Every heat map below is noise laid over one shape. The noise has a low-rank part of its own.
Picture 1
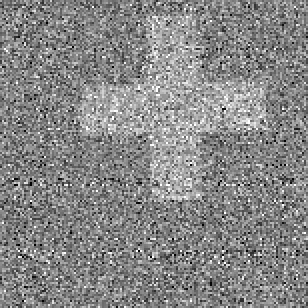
light cross
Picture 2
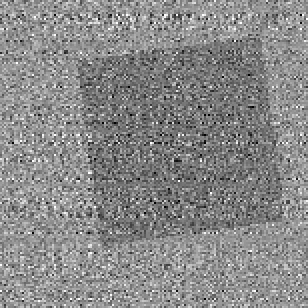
dark square
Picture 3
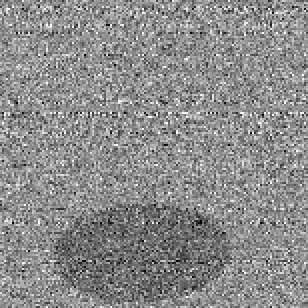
dark ellipse
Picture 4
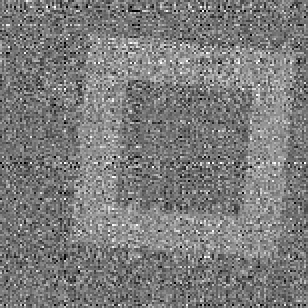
light square frame
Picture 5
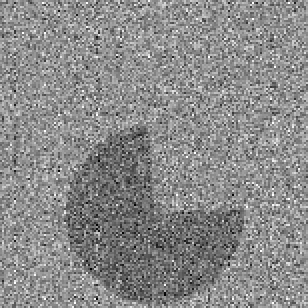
dark disc with a wedge cut out
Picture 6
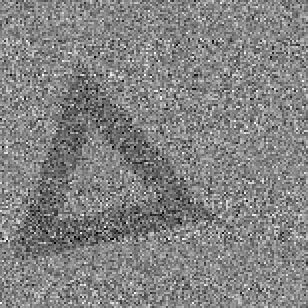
dark triangle frame
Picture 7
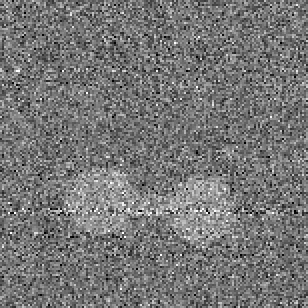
light dumbbell
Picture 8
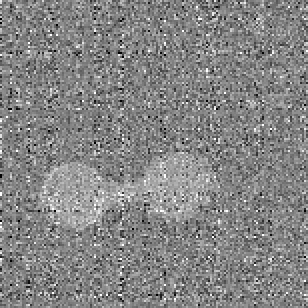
light dumbbell
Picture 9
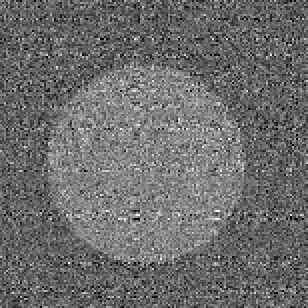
light disc
